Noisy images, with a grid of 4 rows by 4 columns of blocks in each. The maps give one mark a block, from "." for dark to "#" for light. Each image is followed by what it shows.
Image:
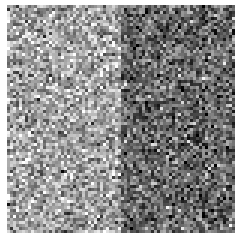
# # . .
# # . .
# # . .
# # . .
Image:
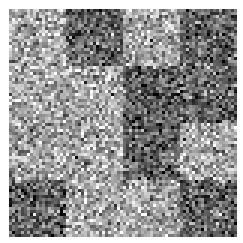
# . # .
# # . .
# # . #
. # # .
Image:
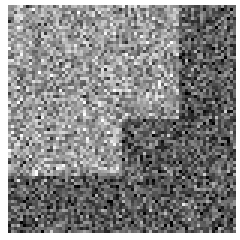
# # # .
# # # .
# # . .
. . . .
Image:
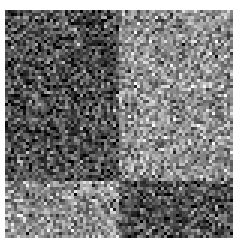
. . # #
. . # #
. . # #
# # . .
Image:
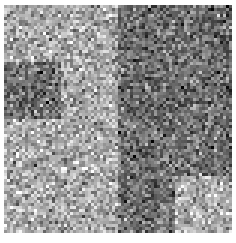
# # . .
. # . .
# # . .
# # . #
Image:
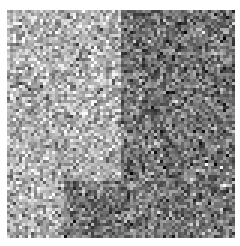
# # . .
# # . .
# # . .
# . . .
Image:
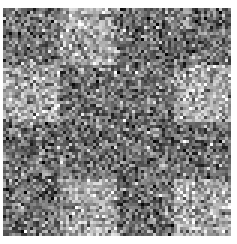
. # . .
# . . #
. . . .
. # . #
